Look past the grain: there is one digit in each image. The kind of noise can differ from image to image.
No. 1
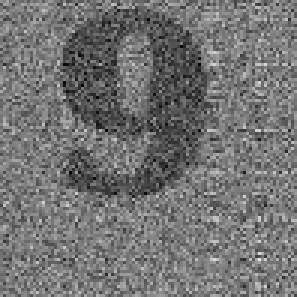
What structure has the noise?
low rank plus noise
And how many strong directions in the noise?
one
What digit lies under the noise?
9
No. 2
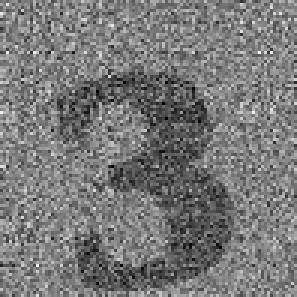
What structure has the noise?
low rank plus noise
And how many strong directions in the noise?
three or four
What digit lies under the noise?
3
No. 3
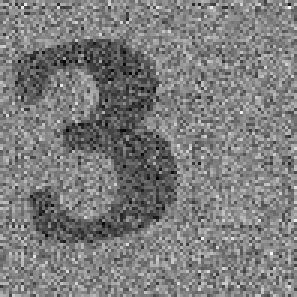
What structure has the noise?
low rank plus noise
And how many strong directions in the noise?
one
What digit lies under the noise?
3
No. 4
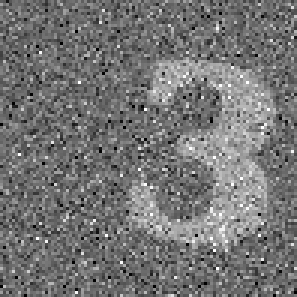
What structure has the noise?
heavy tails
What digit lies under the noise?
3
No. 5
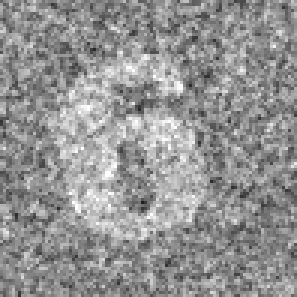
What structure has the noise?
blotchy
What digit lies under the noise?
6
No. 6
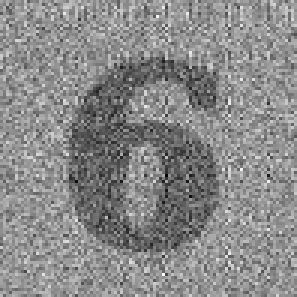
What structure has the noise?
low rank plus noise
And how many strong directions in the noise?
one
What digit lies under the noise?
6
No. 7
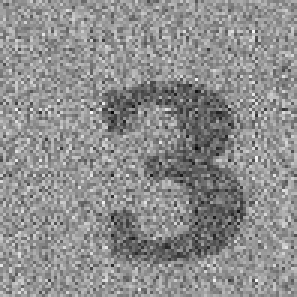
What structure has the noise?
low rank plus noise
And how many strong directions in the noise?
three or four
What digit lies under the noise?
3
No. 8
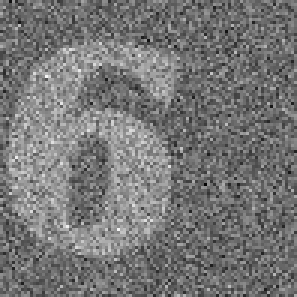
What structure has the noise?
independent entries
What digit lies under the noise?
6
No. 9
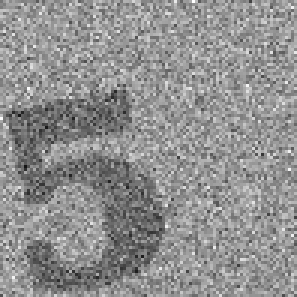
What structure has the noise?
independent entries
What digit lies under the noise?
5
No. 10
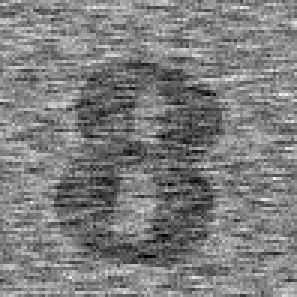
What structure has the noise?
streaked along the rows
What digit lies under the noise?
8
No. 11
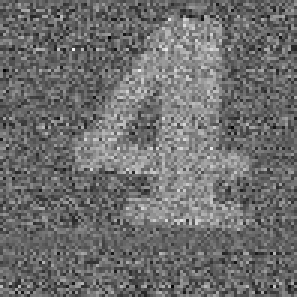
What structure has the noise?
rows of uneven size
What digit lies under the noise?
4
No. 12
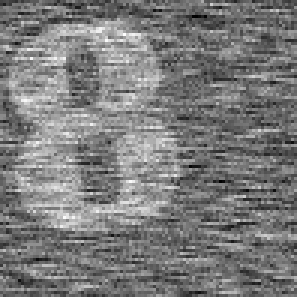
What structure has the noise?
streaked along the rows
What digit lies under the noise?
8
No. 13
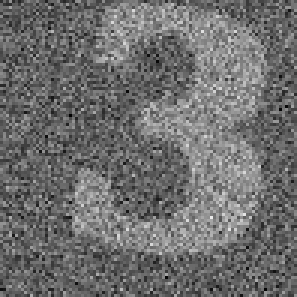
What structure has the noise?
low rank plus noise
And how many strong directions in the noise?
three or four
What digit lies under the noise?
3
